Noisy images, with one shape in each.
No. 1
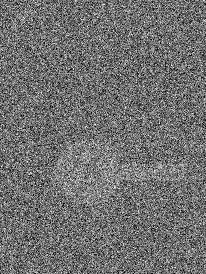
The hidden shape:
lollipop
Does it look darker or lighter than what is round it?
lighter
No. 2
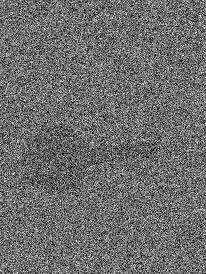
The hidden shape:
lollipop
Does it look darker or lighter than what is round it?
darker
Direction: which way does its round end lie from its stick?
left
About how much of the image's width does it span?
two thirds
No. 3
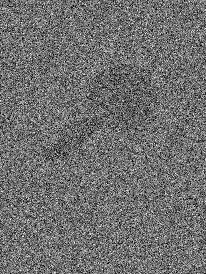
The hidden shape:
lollipop
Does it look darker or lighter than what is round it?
darker
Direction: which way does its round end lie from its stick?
up and right
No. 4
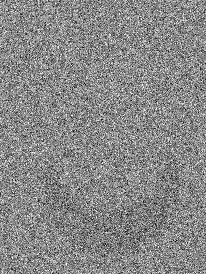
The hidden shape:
crescent
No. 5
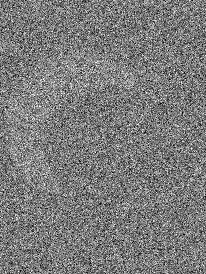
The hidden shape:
crescent
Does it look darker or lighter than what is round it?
lighter
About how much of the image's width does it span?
two thirds
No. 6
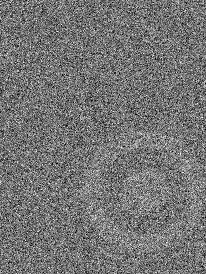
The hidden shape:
bullseye
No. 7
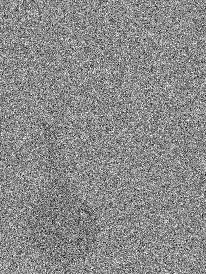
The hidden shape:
lollipop
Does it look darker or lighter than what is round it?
darker
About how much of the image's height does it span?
half
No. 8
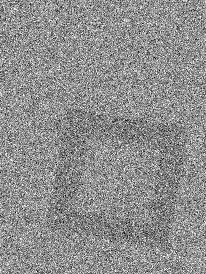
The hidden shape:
square frame
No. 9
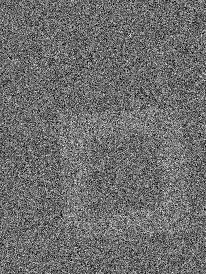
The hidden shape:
square frame
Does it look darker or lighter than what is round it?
lighter
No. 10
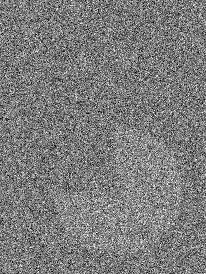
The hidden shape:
disc with a wedge cut out
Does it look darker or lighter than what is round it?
lighter
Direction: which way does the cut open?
up and left
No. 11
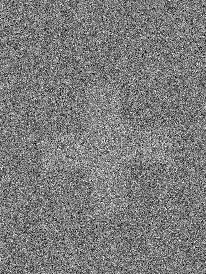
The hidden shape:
cross
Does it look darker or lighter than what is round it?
lighter
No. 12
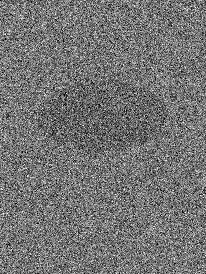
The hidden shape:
ellipse
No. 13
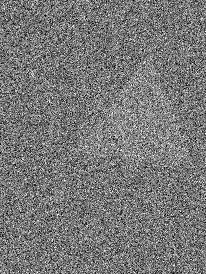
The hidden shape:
triangle
